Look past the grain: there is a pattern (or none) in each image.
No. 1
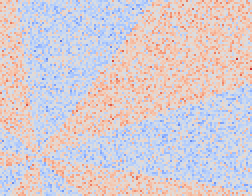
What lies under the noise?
spokes from one point
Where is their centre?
bottom left
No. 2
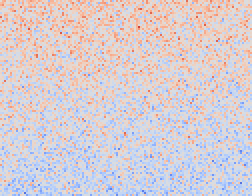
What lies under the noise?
a smooth slope
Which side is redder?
top
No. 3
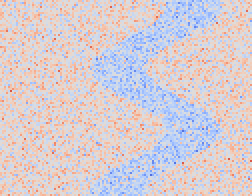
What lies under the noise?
a wavy band
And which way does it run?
top to bottom
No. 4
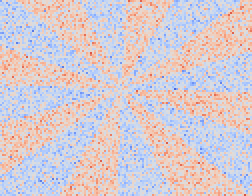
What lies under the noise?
spokes from one point
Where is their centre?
centre
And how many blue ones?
8
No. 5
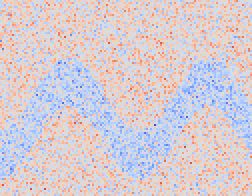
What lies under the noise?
a wavy band
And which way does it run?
left to right
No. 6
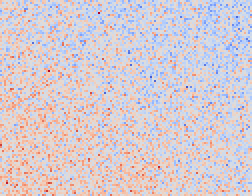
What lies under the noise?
a smooth slope
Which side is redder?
bottom left
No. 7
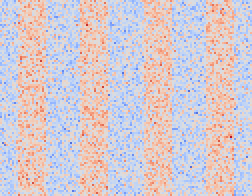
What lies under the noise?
vertical stripes
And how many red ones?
4
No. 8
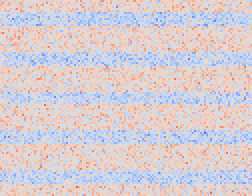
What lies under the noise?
horizontal stripes
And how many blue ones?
5
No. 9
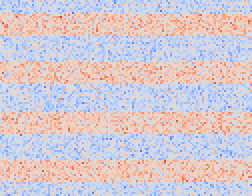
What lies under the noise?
horizontal stripes
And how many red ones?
4
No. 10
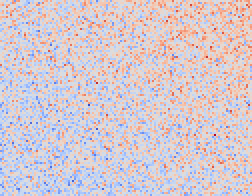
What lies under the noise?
a smooth slope
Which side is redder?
top right
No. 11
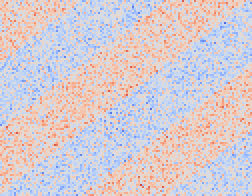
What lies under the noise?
diagonal stripes
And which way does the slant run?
bottom left to top right
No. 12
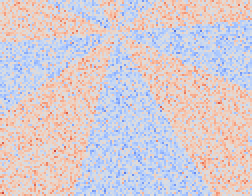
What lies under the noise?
spokes from one point
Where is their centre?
top middle
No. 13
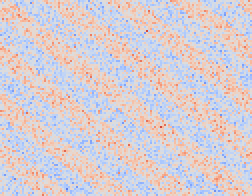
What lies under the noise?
diagonal stripes
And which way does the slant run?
top left to bottom right
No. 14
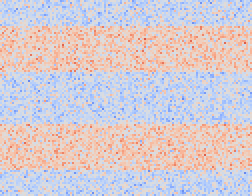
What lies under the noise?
horizontal stripes
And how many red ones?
2
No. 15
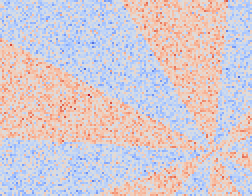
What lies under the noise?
spokes from one point
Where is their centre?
bottom right
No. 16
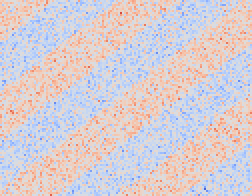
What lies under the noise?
diagonal stripes
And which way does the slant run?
bottom left to top right
